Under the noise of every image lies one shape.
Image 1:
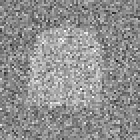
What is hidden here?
light ghost
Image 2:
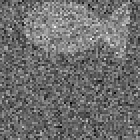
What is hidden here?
light fish
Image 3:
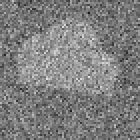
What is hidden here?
light cloud
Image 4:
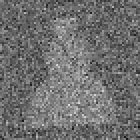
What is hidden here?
light chess pawn
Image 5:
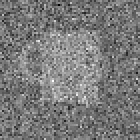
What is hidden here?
light cup
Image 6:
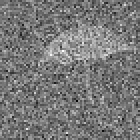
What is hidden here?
light umbrella
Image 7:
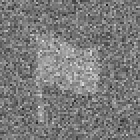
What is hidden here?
light flag
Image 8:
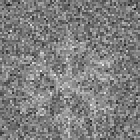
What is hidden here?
light snowflake
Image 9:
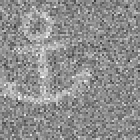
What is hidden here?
light anchor
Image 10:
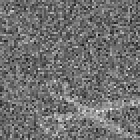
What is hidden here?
light pair of scissors
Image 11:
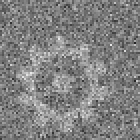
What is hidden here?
light gear
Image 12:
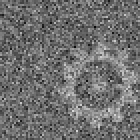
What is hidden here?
light gear
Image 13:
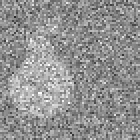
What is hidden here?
light pear
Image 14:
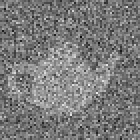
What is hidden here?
light teapot
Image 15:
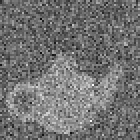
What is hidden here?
light teapot
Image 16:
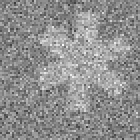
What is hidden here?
light asterisk
